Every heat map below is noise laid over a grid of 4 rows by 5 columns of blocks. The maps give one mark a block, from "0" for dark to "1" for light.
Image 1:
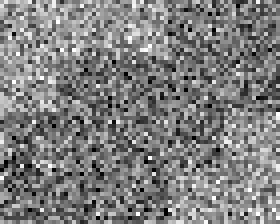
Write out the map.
1 1 1 0 0
1 0 0 0 0
0 0 0 0 1
0 0 0 1 1
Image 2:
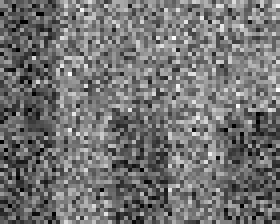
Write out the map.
0 1 1 1 1
0 1 1 1 1
0 1 0 1 0
0 1 0 1 0
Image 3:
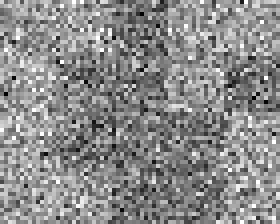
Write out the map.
1 1 0 1 1
1 0 0 1 0
1 0 0 0 1
1 1 0 0 1
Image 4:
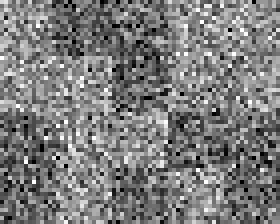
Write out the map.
1 0 0 1 1
1 1 0 1 1
0 1 1 0 0
0 1 0 1 0
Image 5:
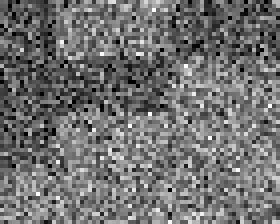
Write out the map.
0 1 1 0 0
0 0 0 1 1
0 1 1 1 1
1 1 1 1 1
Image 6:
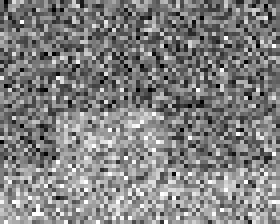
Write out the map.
0 0 0 0 0
0 0 0 0 0
0 1 1 0 0
1 1 1 1 1
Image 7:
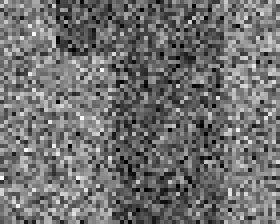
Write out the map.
1 0 0 0 1
1 1 0 0 1
1 1 0 0 1
1 1 0 0 1
